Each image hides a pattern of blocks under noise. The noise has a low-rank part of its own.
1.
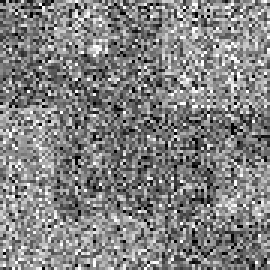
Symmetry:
mirrored about the diagonal from the bottom left
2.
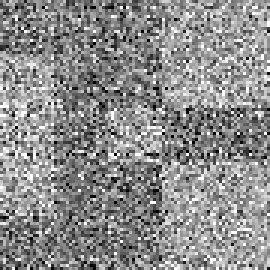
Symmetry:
top and bottom mirror each other
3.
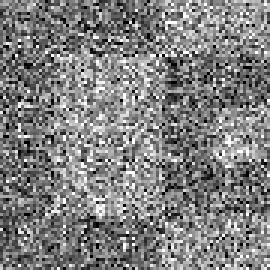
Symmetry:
top and bottom mirror each other
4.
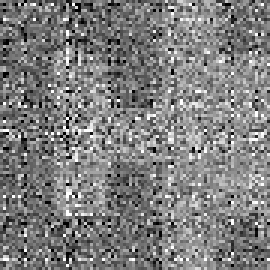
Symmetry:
top and bottom mirror each other
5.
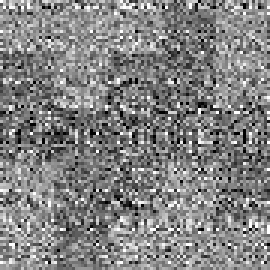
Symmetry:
the same after a half turn
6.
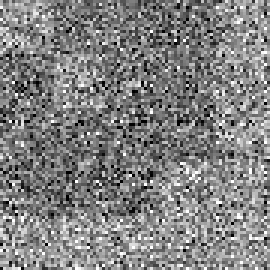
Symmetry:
mirrored about the diagonal from the top left
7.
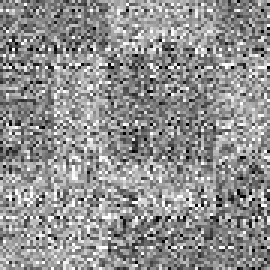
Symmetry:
mirrored about the diagonal from the bottom left
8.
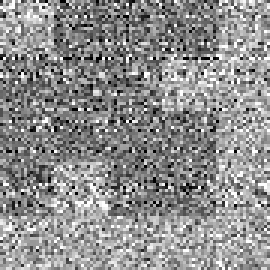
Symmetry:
mirrored about the diagonal from the top left
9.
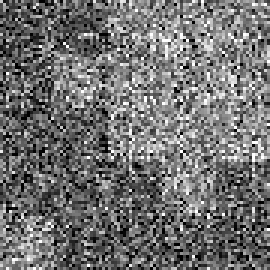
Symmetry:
mirrored about the diagonal from the bottom left
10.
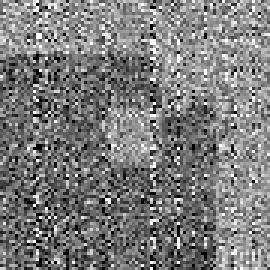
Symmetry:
mirrored about the diagonal from the bottom left
